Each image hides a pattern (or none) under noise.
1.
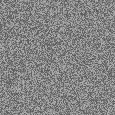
only noise
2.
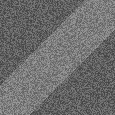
a diagonal band
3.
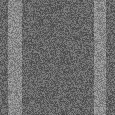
bands of columns
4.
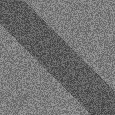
a diagonal band
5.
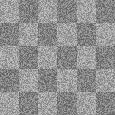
a checkerboard
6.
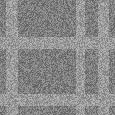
bands of rows crossing bands of columns
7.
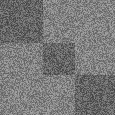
blocks along the diagonal
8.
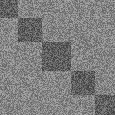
blocks along the diagonal
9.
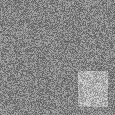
one block
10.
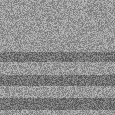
bands of rows
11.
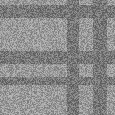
bands of rows crossing bands of columns
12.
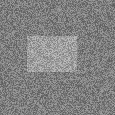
one block
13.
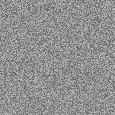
only noise
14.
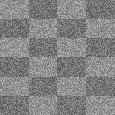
a checkerboard
